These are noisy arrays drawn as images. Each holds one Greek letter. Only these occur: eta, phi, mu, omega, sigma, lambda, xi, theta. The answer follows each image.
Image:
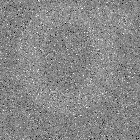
sigma
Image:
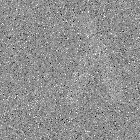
lambda
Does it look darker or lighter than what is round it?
lighter
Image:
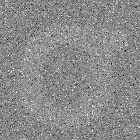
sigma
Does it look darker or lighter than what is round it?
lighter
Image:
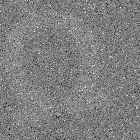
omega
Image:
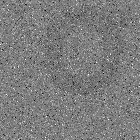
sigma
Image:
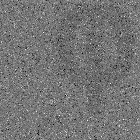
phi
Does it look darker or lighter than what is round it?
darker
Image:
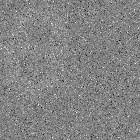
theta
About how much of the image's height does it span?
two thirds
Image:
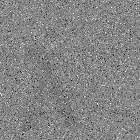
lambda
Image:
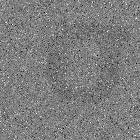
sigma
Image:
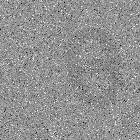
theta
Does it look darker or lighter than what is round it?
darker
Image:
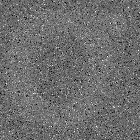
sigma
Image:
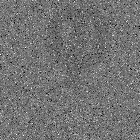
phi
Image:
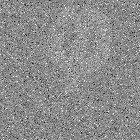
phi
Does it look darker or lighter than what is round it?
lighter
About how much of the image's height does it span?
two thirds
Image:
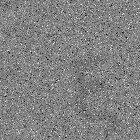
xi
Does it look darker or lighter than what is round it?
darker
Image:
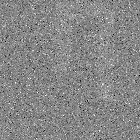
eta
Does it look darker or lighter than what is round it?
lighter
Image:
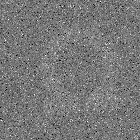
omega
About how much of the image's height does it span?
two thirds
